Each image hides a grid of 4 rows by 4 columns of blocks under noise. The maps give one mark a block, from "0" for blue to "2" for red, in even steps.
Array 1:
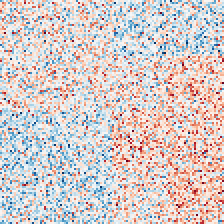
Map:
1 1 0 0
1 1 1 2
0 0 2 2
0 0 1 2
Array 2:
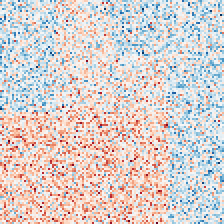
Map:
0 1 0 0
0 1 1 0
2 2 2 0
2 2 2 0
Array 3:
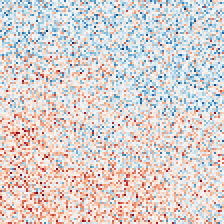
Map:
0 0 0 0
1 1 0 0
2 1 1 1
2 2 2 1
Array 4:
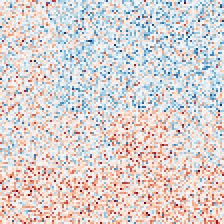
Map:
1 0 0 0
1 0 0 0
1 1 2 1
2 2 2 2
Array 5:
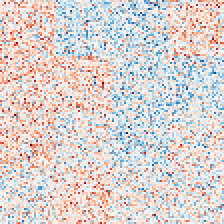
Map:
2 0 0 2
2 2 0 0
2 1 0 1
1 2 1 1
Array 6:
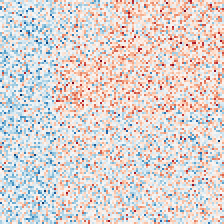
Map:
0 1 2 2
0 2 2 2
0 1 1 1
0 1 1 1
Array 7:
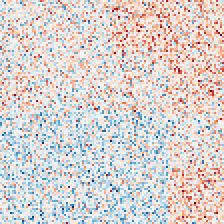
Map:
1 1 2 2
1 1 1 2
0 0 0 1
0 0 0 2
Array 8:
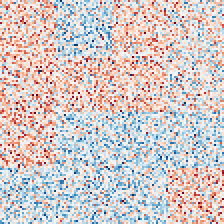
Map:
2 0 2 1
2 2 2 1
2 0 0 0
0 0 0 2
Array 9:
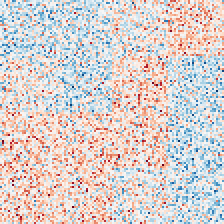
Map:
0 0 1 2
1 0 2 0
2 2 2 0
2 2 1 0
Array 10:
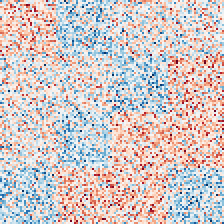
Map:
2 0 1 1
1 1 0 2
1 0 2 2
0 2 2 0
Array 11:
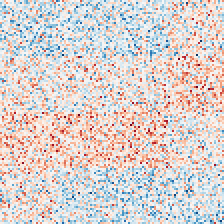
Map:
0 0 0 1
1 1 1 2
2 2 2 1
1 0 0 0
